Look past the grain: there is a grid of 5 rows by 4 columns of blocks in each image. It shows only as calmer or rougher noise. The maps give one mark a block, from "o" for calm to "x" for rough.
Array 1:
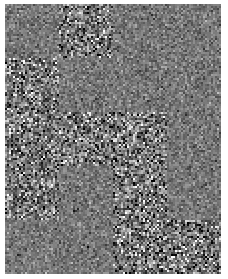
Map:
o x o o
x o o o
x x x o
x o x o
o o x x
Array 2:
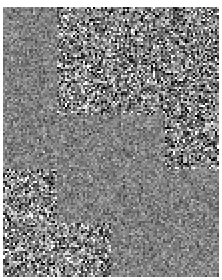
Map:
o x x x
o x x x
o o o x
x o o o
x x o o
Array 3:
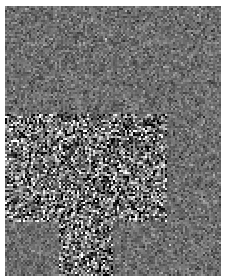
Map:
o o o o
o o o o
x x x o
x x x o
o x o o
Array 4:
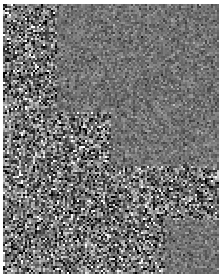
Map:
x o o o
x o o o
x x o o
x x x x
x x x o
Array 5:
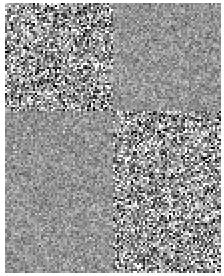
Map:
x x o o
x x o o
o o x x
o o x x
o o x x
